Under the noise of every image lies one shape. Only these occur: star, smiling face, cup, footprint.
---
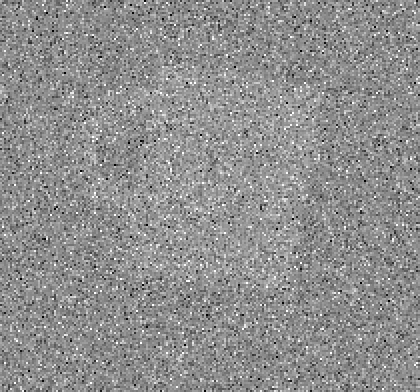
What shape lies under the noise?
cup
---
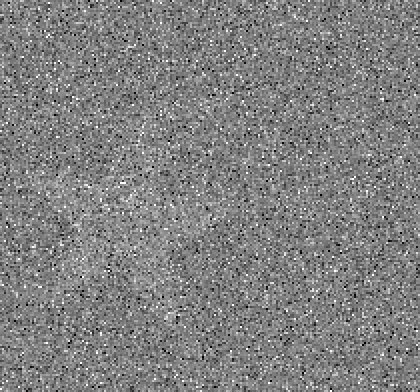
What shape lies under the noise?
star
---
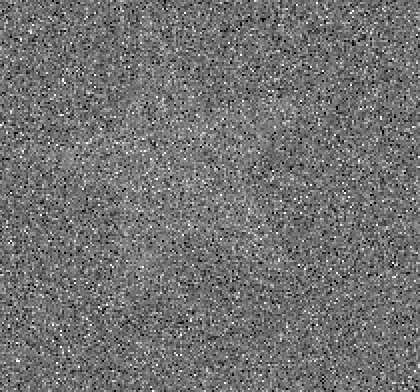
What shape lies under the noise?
star
